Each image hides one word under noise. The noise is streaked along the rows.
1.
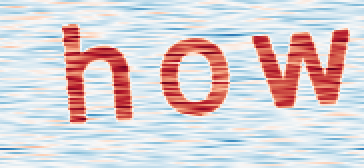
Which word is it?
how
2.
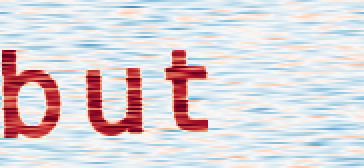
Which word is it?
but
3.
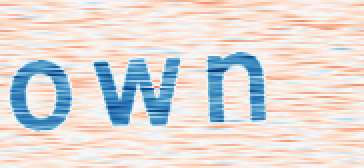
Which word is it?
own
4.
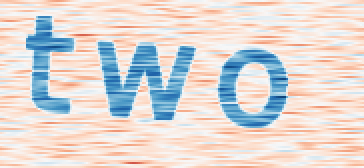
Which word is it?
two
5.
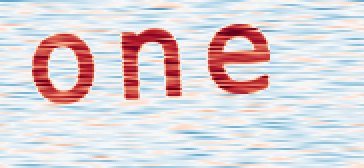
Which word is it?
one
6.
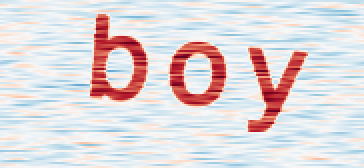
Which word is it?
boy
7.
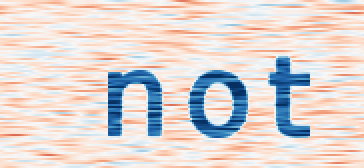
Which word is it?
not
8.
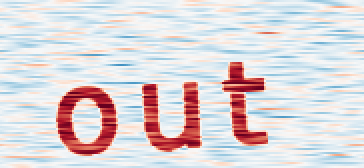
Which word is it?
out
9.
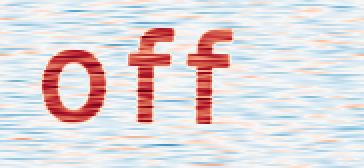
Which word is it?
off
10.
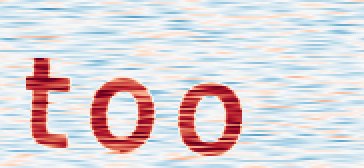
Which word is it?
too
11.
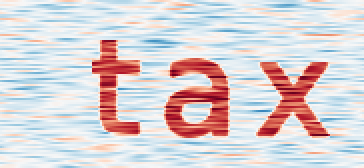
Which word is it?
tax
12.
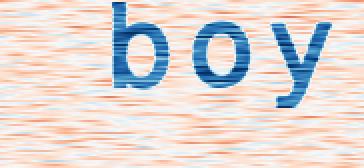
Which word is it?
boy
